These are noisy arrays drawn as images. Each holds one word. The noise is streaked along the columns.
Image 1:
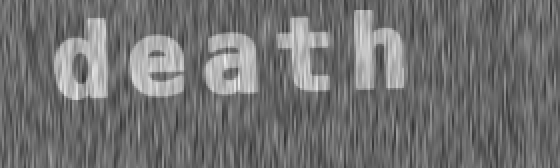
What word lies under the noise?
death
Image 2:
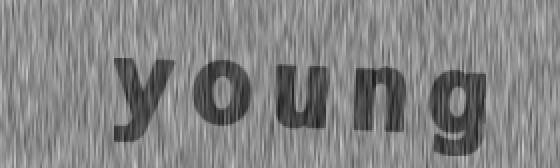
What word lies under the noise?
young
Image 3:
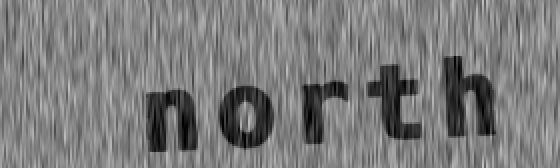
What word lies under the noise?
north
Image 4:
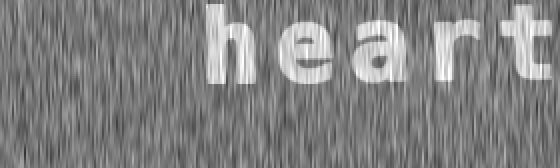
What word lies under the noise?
heart
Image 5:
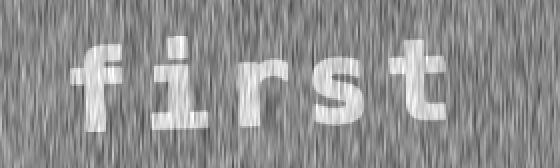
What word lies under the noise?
first
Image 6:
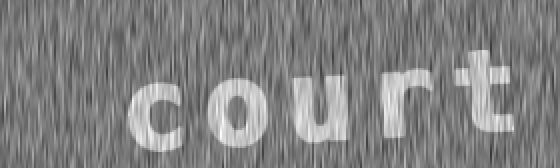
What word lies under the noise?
court
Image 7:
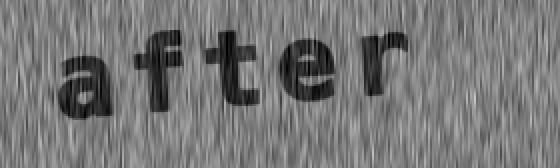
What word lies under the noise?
after
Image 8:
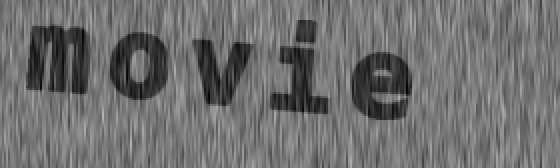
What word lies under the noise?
movie
